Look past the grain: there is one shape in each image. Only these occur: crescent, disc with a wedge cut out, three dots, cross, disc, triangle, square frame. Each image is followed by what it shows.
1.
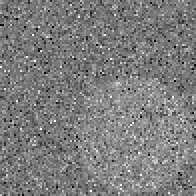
disc
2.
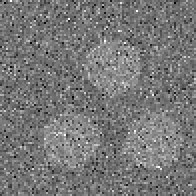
three dots
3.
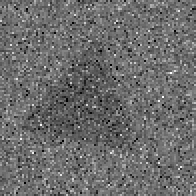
triangle
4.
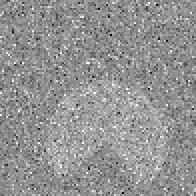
disc with a wedge cut out
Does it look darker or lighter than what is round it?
lighter
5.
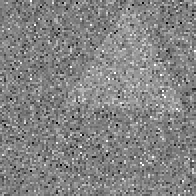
triangle
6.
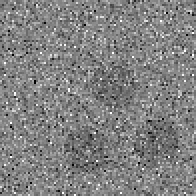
three dots
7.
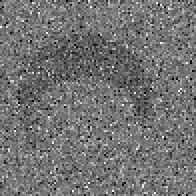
crescent
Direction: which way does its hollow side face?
down
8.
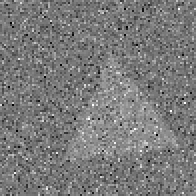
triangle
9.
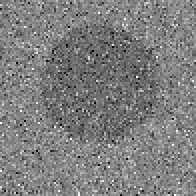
disc
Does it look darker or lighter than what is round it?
darker
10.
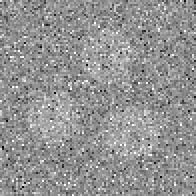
three dots
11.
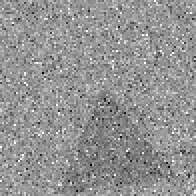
triangle
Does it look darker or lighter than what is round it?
darker
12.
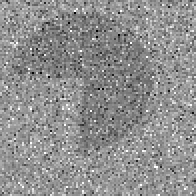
disc with a wedge cut out
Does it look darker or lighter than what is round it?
darker
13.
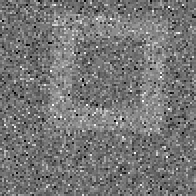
square frame
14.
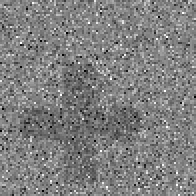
cross
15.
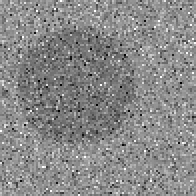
disc
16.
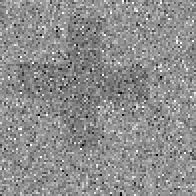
cross
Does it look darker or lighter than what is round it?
darker
